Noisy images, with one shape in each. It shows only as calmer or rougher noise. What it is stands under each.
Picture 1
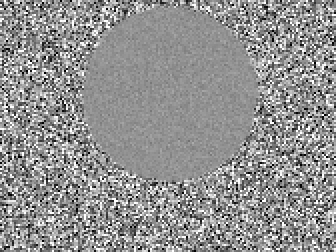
disc
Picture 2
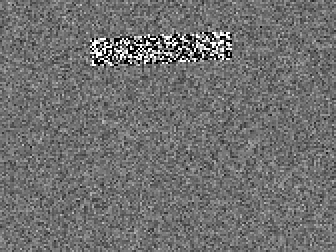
bar
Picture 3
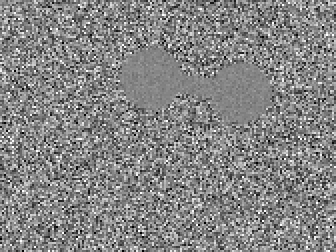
dumbbell
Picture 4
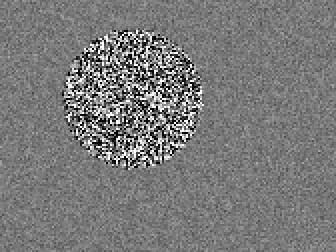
disc
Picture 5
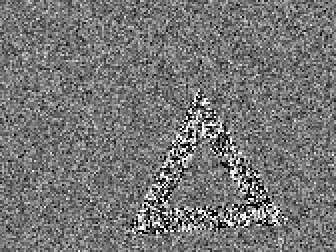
triangle frame
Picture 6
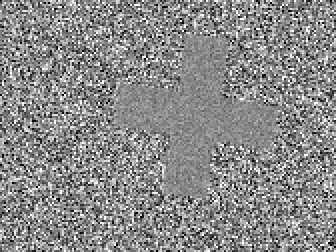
cross
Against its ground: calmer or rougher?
calmer
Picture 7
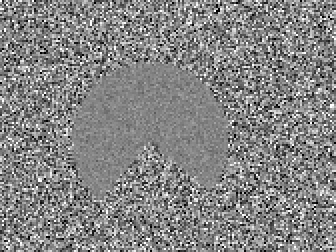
disc with a wedge cut out
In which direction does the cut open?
down
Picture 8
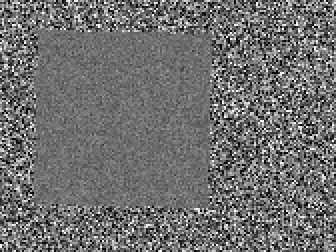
square
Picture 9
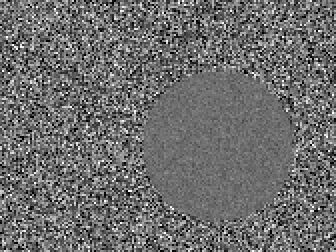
disc
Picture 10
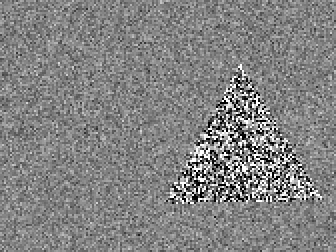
triangle
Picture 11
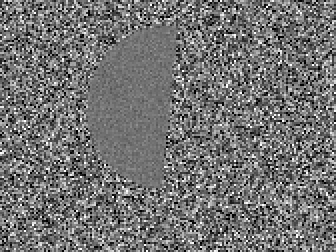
half disc
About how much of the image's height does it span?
two thirds
